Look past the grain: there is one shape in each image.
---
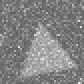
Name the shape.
triangle
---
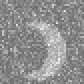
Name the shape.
crescent
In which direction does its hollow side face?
left
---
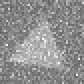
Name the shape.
triangle
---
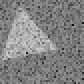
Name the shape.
triangle
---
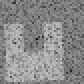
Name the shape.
square with a notch
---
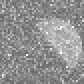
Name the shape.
half disc
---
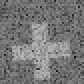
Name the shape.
cross
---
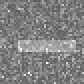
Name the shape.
bar
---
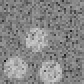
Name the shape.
three dots
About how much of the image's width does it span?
two thirds
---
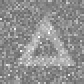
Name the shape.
triangle frame
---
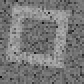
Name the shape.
square frame
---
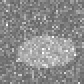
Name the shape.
ellipse
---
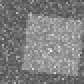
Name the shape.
square
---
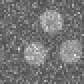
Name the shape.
three dots
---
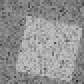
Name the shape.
square
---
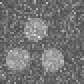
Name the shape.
three dots
